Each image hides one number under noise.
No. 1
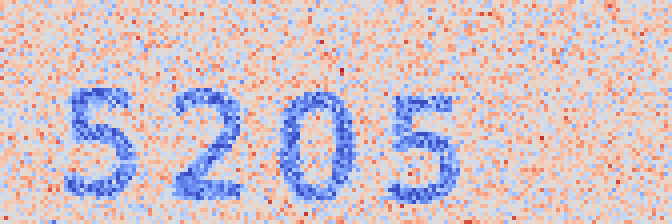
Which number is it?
5205
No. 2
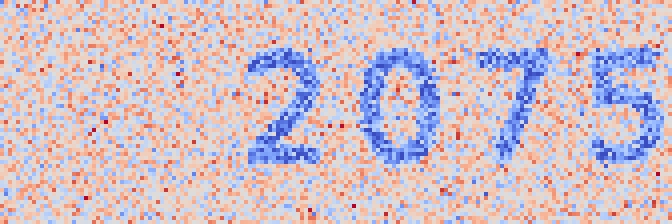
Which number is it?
2075
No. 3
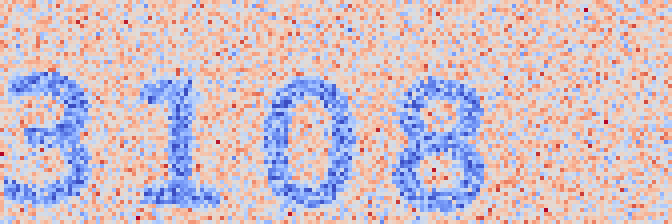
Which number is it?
3108
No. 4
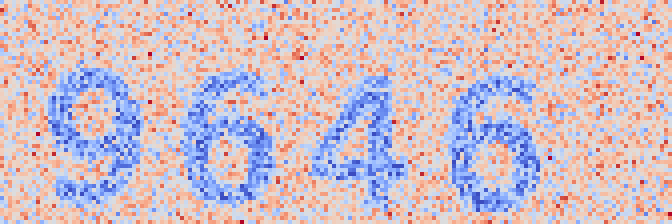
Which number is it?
9646
